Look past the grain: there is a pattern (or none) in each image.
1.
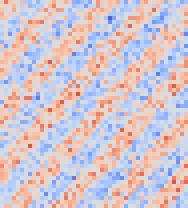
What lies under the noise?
diagonal stripes
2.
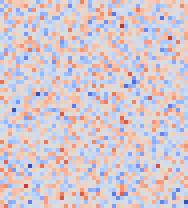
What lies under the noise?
only noise
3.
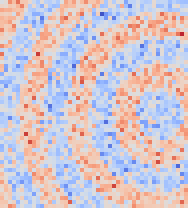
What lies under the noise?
rings round one point
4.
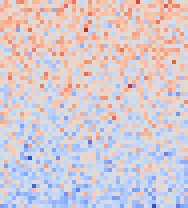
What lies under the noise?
a smooth slope
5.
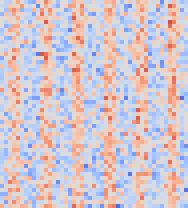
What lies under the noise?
vertical stripes
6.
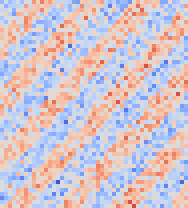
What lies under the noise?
diagonal stripes
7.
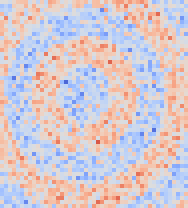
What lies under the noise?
rings round one point
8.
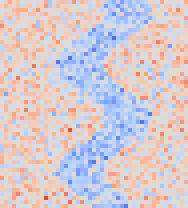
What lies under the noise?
a wavy band
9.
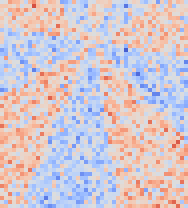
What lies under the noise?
spokes from one point
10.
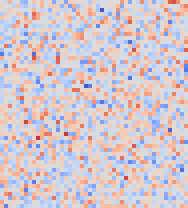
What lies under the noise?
only noise
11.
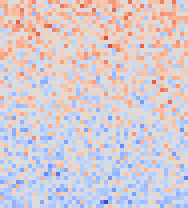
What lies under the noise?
a smooth slope
